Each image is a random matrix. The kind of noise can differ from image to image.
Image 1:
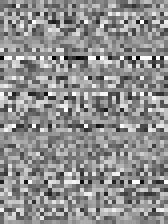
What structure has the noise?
rows of uneven size
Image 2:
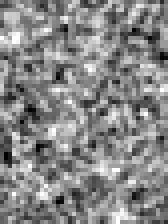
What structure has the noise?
blotchy
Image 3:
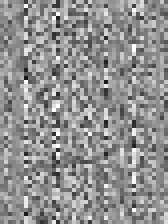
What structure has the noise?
columns of uneven size
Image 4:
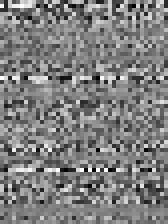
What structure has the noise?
rows of uneven size
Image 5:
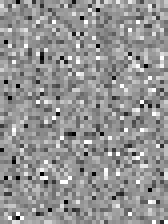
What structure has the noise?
heavy tails
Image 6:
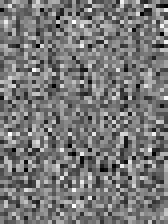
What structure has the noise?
low rank plus noise
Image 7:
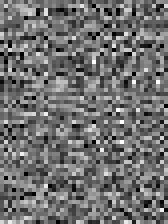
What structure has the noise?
low rank plus noise
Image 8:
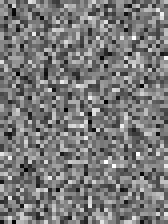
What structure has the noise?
independent entries
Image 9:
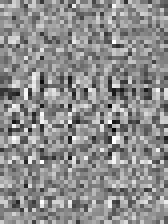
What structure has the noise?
low rank plus noise
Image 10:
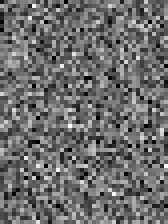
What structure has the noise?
independent entries
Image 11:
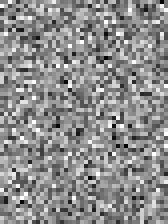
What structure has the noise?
independent entries
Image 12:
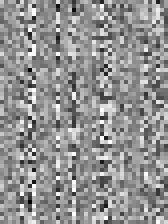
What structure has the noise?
columns of uneven size
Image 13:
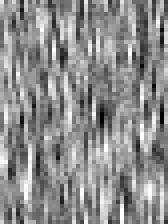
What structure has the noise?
streaked along the columns
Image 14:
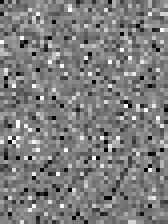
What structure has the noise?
heavy tails
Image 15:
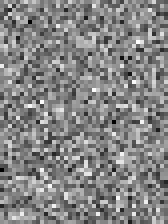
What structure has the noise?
independent entries
